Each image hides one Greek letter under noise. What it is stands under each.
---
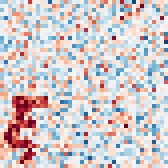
xi
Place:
bottom left
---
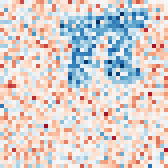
pi
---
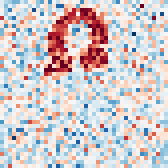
omega
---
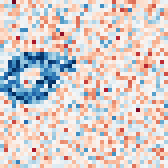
sigma
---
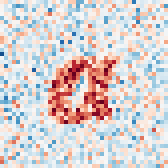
alpha
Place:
centre
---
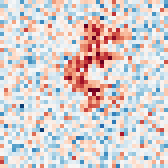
xi
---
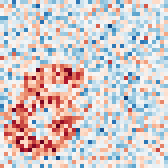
delta
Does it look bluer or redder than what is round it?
redder
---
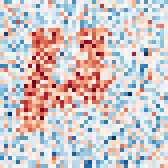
mu
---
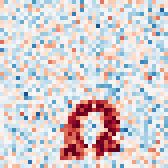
omega
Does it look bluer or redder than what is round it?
redder
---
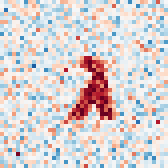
lambda
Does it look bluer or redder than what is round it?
redder
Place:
centre
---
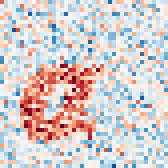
alpha
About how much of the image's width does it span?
half
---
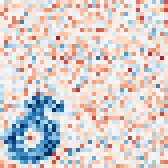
delta
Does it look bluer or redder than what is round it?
bluer
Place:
bottom left
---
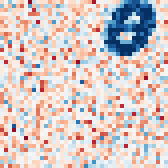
theta
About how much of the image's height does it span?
a third
